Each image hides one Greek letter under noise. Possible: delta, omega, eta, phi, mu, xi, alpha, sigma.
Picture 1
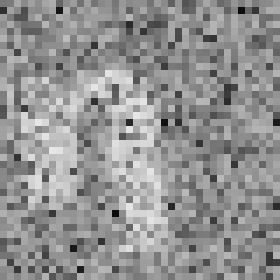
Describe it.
light eta
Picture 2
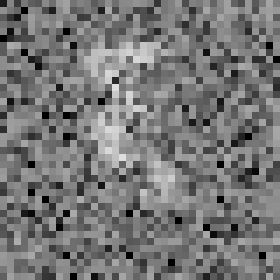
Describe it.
light xi
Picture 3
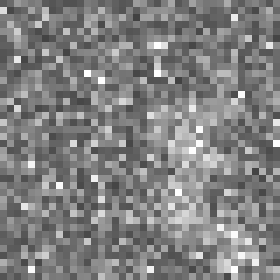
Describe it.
light xi
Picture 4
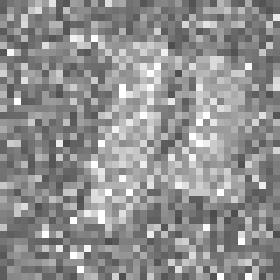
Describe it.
light mu
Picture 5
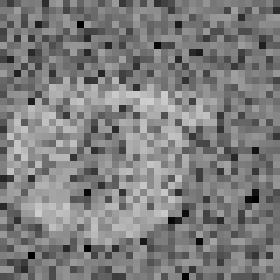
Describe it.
light sigma
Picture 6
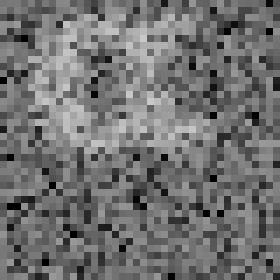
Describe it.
light alpha
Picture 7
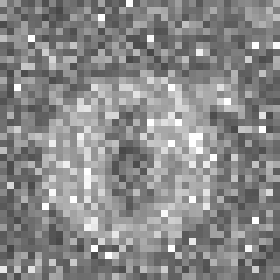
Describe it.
light sigma
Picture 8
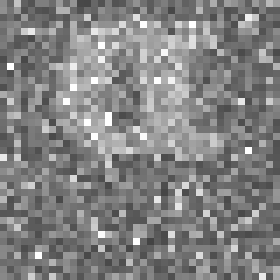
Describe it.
light alpha
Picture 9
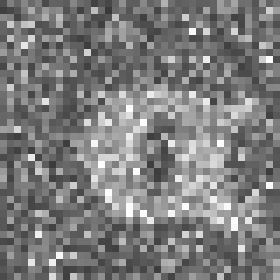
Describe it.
light alpha
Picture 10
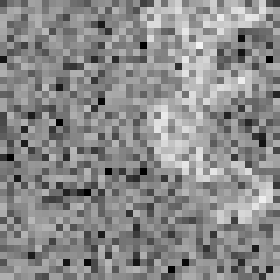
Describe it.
light xi
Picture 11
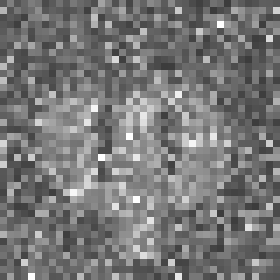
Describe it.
light phi
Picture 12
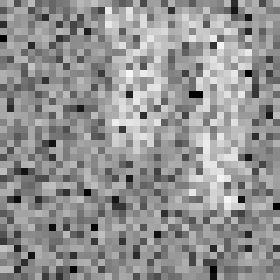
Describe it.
light eta
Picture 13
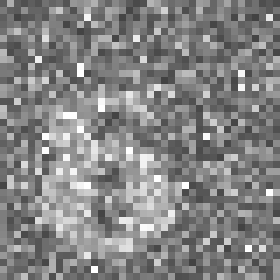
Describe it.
light delta
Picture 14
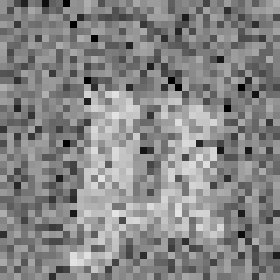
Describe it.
light mu
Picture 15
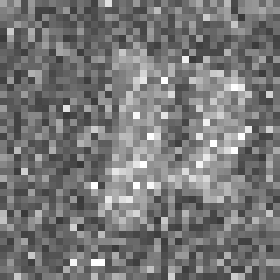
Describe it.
light mu
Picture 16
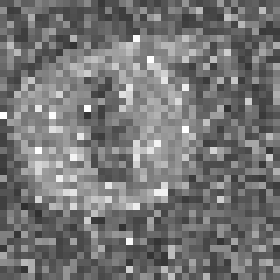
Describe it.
light sigma
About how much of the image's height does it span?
two thirds
